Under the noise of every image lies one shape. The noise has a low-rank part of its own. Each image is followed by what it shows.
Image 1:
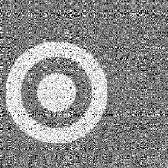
light bullseye
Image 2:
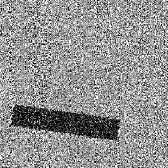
dark bar
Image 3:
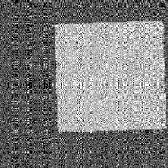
light square
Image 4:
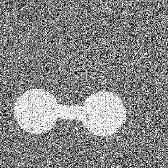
light dumbbell
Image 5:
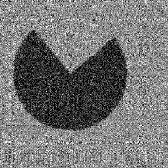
dark disc with a wedge cut out
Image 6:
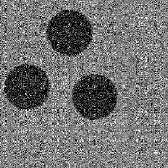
dark three dots
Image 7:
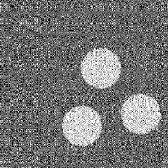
light three dots
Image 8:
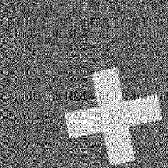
light cross
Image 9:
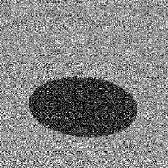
dark ellipse
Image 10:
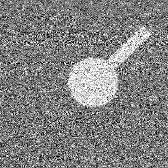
light lollipop
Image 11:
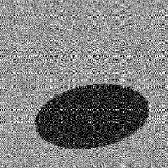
dark ellipse
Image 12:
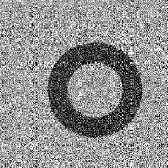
dark ring
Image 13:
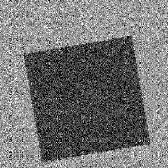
dark square
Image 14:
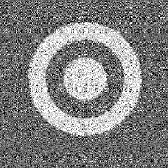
light bullseye
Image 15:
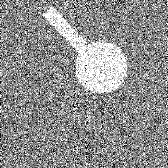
light lollipop
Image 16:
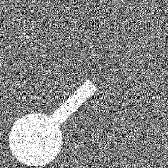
light lollipop
